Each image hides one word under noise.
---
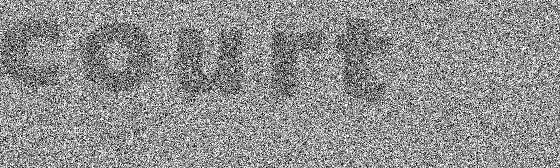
court
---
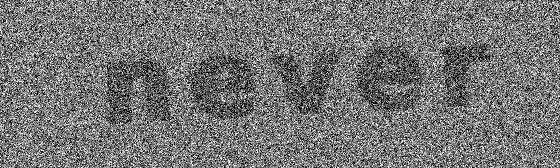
never
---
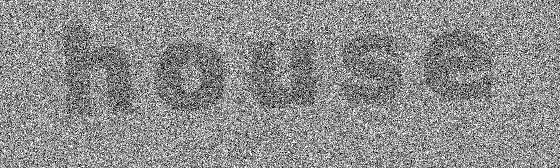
house
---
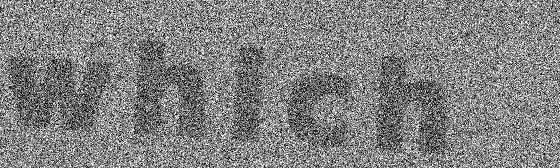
which
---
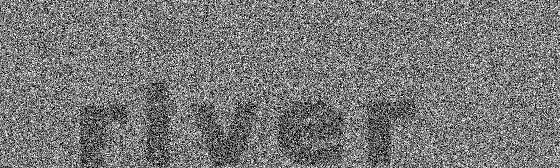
river
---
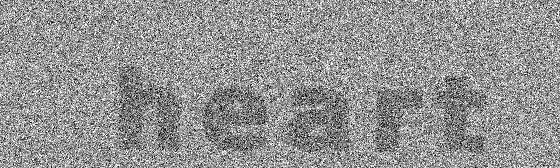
heart
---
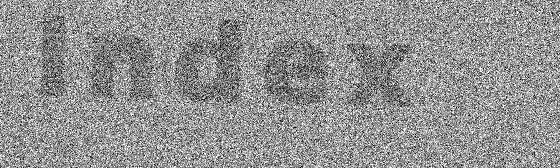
index
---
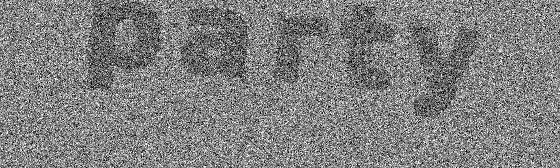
party
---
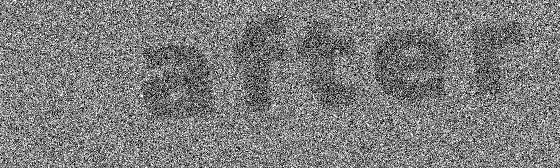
after
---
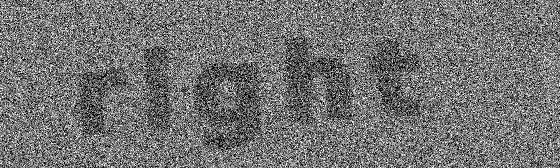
right
